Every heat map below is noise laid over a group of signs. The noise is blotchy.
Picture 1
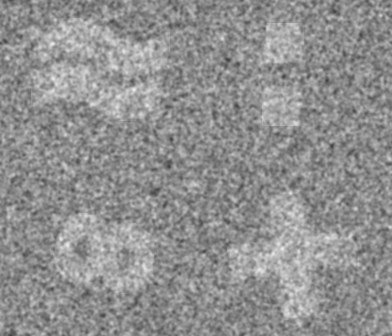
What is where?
top left: approximately sign; top right: colon; bottom left: infinity sign; bottom right: plus sign
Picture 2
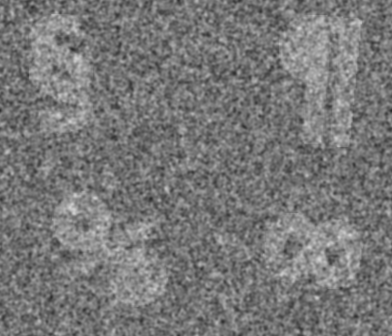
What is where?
top left: section sign; top right: pilcrow; bottom left: percent sign; bottom right: infinity sign
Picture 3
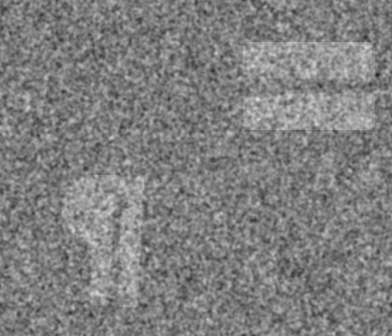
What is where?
top right: equals sign; bottom left: pilcrow
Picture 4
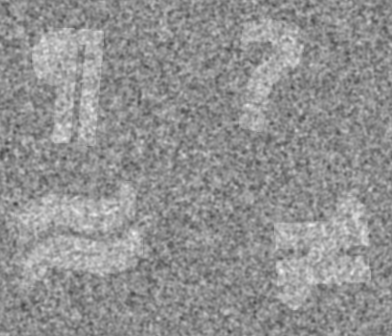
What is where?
top left: pilcrow; top right: question mark; bottom left: approximately sign; bottom right: not-equal sign
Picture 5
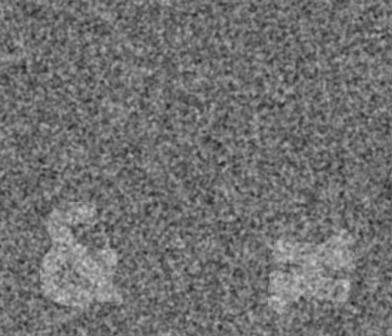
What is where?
bottom left: ampersand; bottom right: not-equal sign
